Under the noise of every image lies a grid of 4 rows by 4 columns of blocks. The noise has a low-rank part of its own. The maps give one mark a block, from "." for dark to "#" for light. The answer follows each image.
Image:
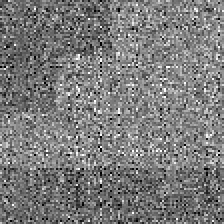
..##
.###
####
....
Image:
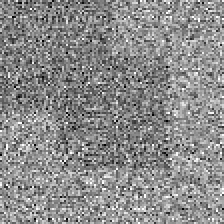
..##
...#
#..#
####
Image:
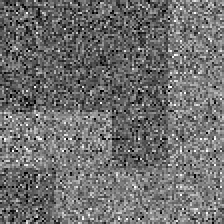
...#
...#
##.#
.###
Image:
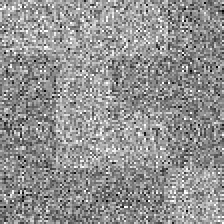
###.
.#..
.##.
...#
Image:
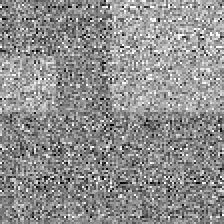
..##
#.##
....
....
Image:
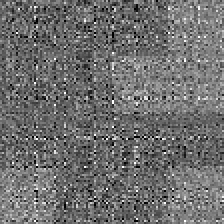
...#
..##
....
#..#
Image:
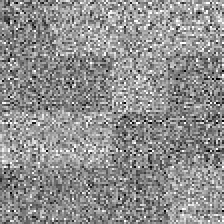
.###
..#.
##..
...#
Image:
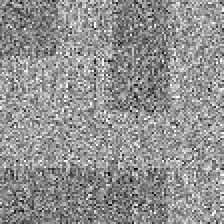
.#.#
##.#
####
...#
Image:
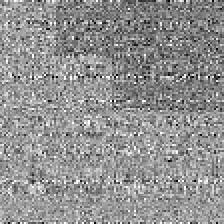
#...
##..
####
####
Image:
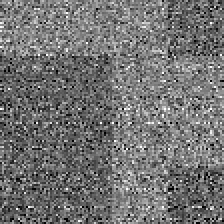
###.
..##
..##
..#.
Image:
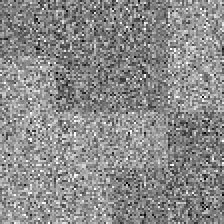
...#
#..#
###.
##..
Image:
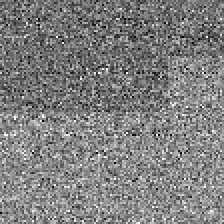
....
...#
####
####
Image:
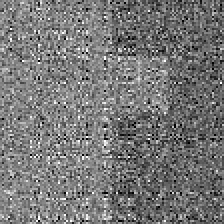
##..
###.
##..
##..
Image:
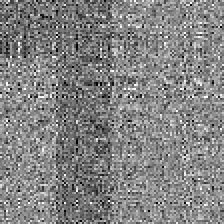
..##
#.##
#.##
#.##
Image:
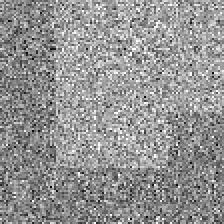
.###
.###
.##.
....
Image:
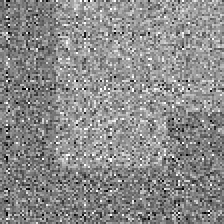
.###
.###
.##.
....
